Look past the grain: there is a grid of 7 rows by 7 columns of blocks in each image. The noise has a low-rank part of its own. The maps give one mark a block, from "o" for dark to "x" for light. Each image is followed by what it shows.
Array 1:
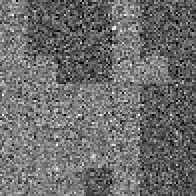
x o o o x o o
x o o o x o o
x x o o x x o
x x x x x o o
x x x x x o o
x x x x x o o
x x x o x o o
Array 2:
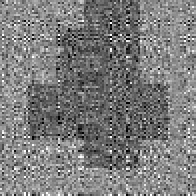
x x x o o x x
x x o o o x x
x x o o o x x
x o o o o o x
x o o o o o x
x x x o o x x
x x x x x x x
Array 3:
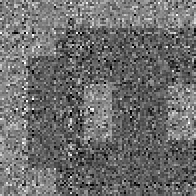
x x x x x x x
x x o o o o o
x o o o o o o
x o o x o o x
x o o x o o x
x o o o o o o
x x o o o o o
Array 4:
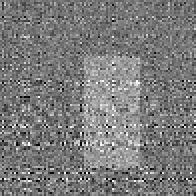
o o o o o o o
o o o o o o o
o o o x x o o
o o o x x o o
o o o x x o o
o o o x x o o
o o o o o o o
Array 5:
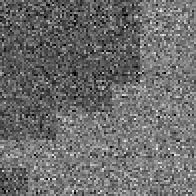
o o o o o x x
o o o o o x x
o o o o o x x
o o o o x x x
o o x x x x x
x x x x x x x
o x x x x x x
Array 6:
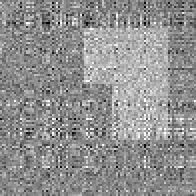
o o o o o o o
o o o x x x o
o o o x x x o
o o o o x x o
o o o o x x o
o o o o o o o
o o o o o o o
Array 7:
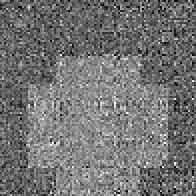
o o o o o o o
o o o o o o o
o o x x x o o
o x x x x x o
o x x x x x o
o x x x x x o
o o x x x o o
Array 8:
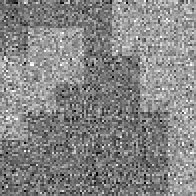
o o o o x x x
o x x o x x x
x x x o o x x
x x o o o x x
x o o o o o x
o o o o o o x
o o o o o o x
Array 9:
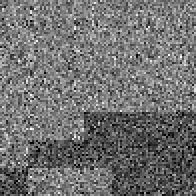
x x x x x x x
x x x x x x x
x x x x x x x
x x x x x x x
x x x o o o o
x o o o o o o
o x x x o o o
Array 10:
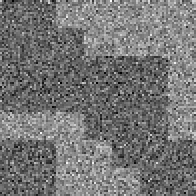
o o x x x x x
o o o x x x x
o o o o o o x
o o o o o o x
x x x o o o x
o o x x o o o
o o x x x o o
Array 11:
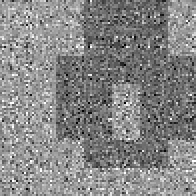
x x x o o o x
x x x o o o x
x x o o o o o
x x o o x o o
x x o o x o o
x x x o o o x
x x x x x x x
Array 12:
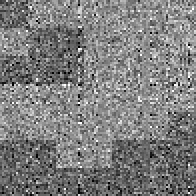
o x x x x x x
x o o x x x x
o o o x x x x
x x x x x x x
x x x x x x o
o o x x o o o
o o o o o o o
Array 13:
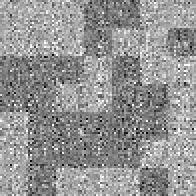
x x x o o x x
x x x o x x o
o o o x o x x
o o x x o o x
x o o o o o x
x o o o o x x
x o x x x o x
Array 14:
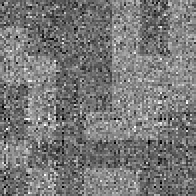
o o o o x o x
x o o o x o x
x x o o x x x
o x o o x x x
o x o x x x o
x o o o o o o
o x o x x o o
